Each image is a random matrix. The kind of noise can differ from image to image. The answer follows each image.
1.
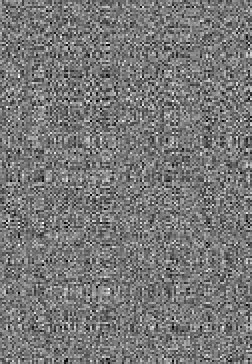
low rank plus noise
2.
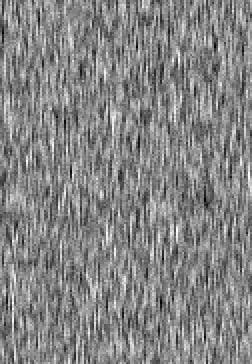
streaked along the columns
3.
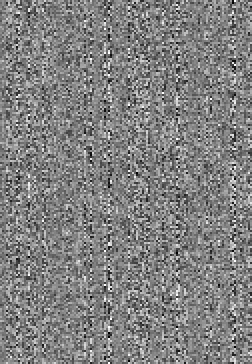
columns of uneven size
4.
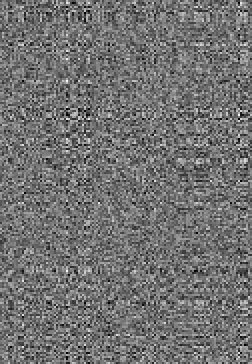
low rank plus noise
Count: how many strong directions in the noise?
two
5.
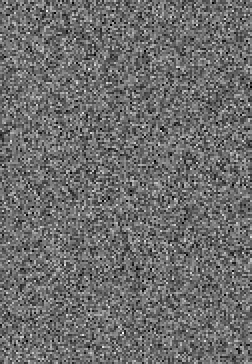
independent entries
